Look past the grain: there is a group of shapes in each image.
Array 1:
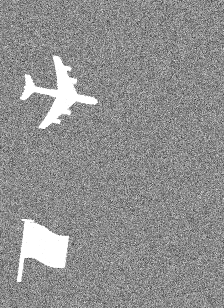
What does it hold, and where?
top left: airplane; bottom left: flag
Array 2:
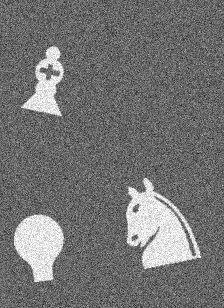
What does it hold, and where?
top left: chess bishop; bottom left: light bulb; bottom right: chess knight
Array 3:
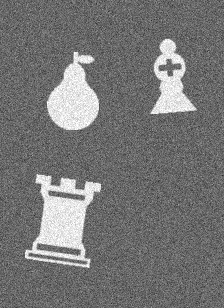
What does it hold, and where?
top left: pear; top right: chess bishop; bottom left: chess rook
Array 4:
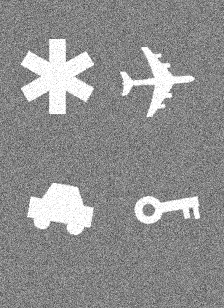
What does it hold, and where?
top left: asterisk; top right: airplane; bottom left: car; bottom right: key
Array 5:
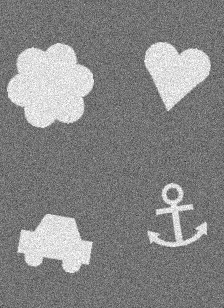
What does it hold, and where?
top left: flower; top right: heart; bottom left: car; bottom right: anchor
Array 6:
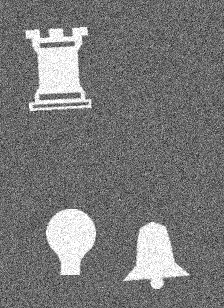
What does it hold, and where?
top left: chess rook; bottom left: light bulb; bottom right: bell
